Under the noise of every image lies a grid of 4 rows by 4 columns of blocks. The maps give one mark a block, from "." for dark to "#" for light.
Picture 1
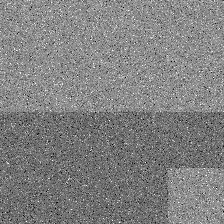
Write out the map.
####
####
....
...#
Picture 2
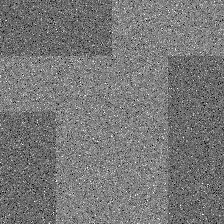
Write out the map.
..##
###.
.##.
.##.
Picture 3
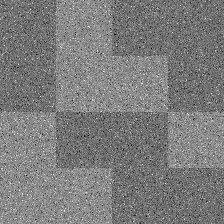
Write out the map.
.#..
.##.
#..#
##..
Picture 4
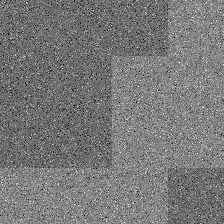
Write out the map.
...#
..##
..##
###.
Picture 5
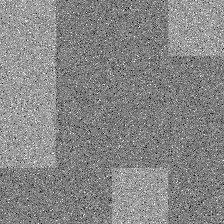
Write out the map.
#..#
#...
#...
..#.
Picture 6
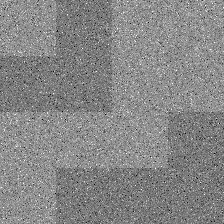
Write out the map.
#.##
..##
###.
#...
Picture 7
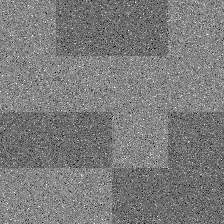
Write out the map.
#..#
####
..#.
##..
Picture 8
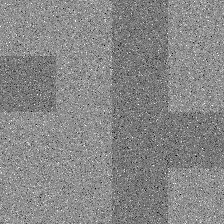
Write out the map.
##.#
.#.#
##..
##.#
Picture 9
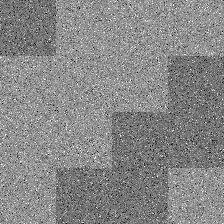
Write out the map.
.###
###.
##..
#..#
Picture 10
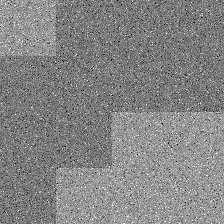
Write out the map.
#...
....
..##
.###
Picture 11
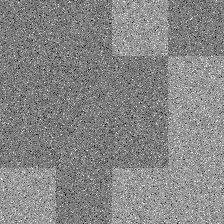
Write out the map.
..#.
...#
...#
#.##
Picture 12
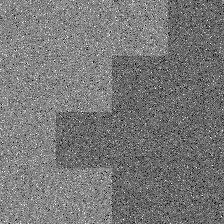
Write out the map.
###.
##..
#...
##..
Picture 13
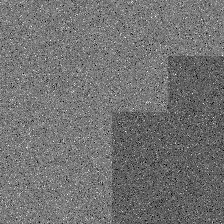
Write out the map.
####
###.
##..
##..
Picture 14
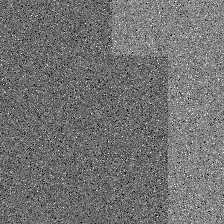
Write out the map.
..##
...#
...#
...#
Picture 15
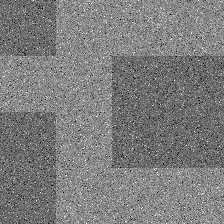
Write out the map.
.###
##..
.#..
.###
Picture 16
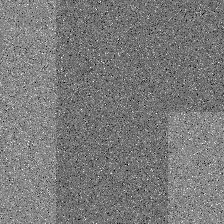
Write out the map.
#...
#...
#..#
#..#
